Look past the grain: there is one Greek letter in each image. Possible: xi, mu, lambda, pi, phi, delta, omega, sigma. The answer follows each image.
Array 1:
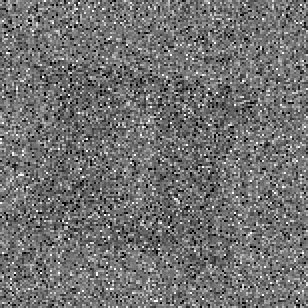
dark pi
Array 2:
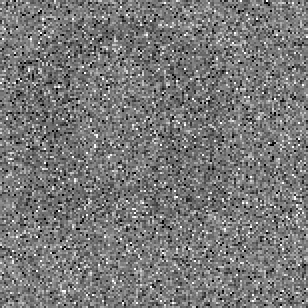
dark omega
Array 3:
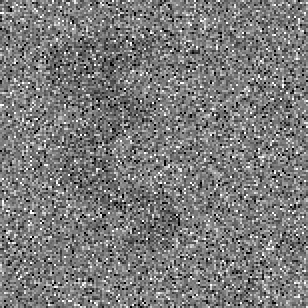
dark xi
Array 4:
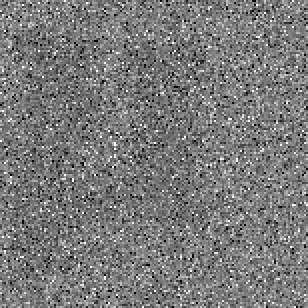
dark mu
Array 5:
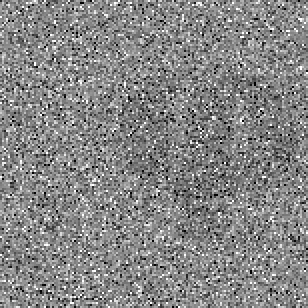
dark phi
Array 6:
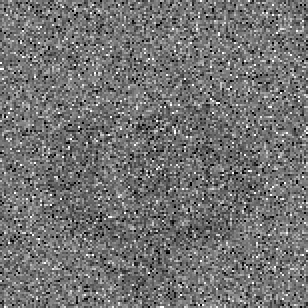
dark phi
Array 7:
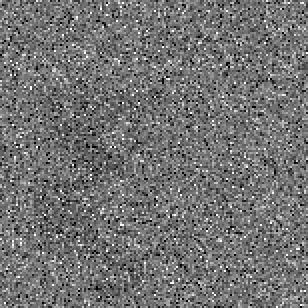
dark xi
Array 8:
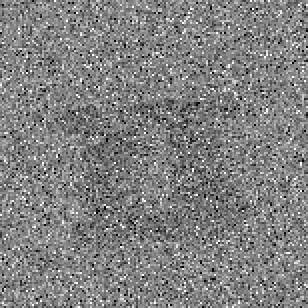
dark pi
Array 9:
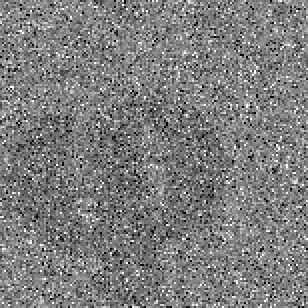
dark phi
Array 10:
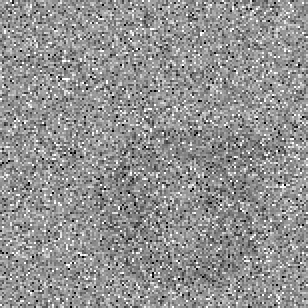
dark sigma
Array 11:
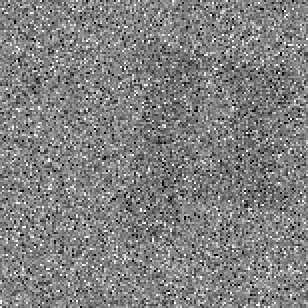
dark mu
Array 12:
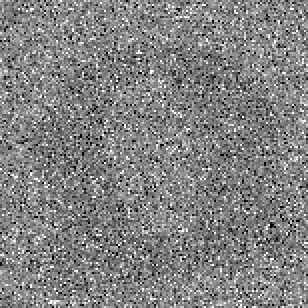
dark omega
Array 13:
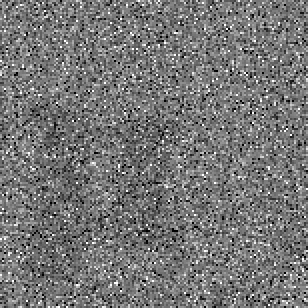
dark mu
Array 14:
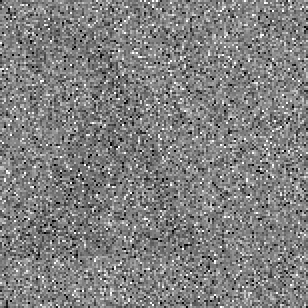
dark lambda
